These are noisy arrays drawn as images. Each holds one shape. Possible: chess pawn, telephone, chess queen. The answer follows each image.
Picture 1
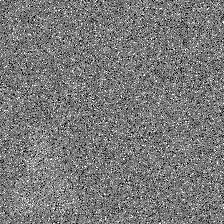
chess pawn
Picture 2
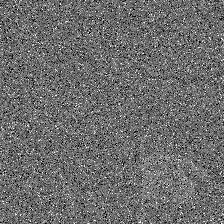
telephone
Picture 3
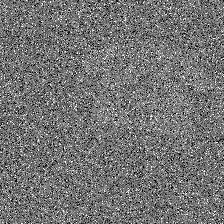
telephone
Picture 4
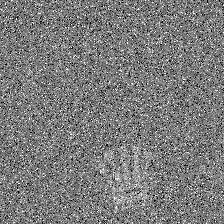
chess queen
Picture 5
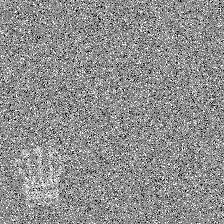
chess queen
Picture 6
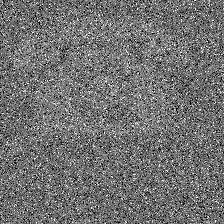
telephone
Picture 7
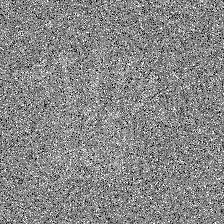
chess queen
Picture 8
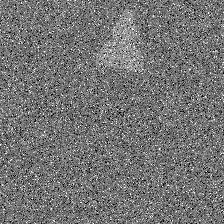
chess pawn
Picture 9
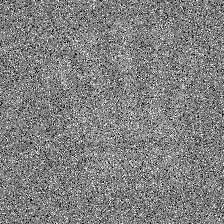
chess queen
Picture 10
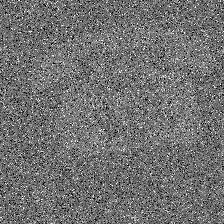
telephone
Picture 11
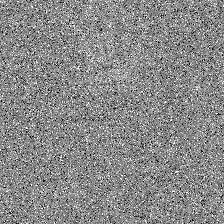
chess queen
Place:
top middle
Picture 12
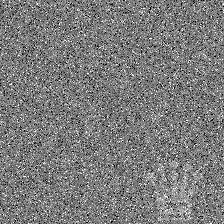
chess queen
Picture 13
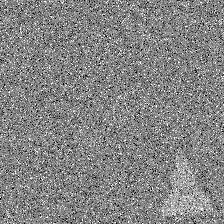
chess pawn
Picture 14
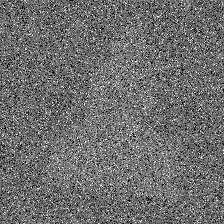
chess pawn
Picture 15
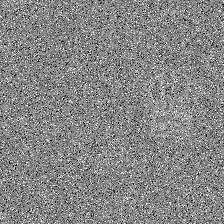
chess queen
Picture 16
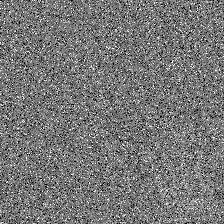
chess queen
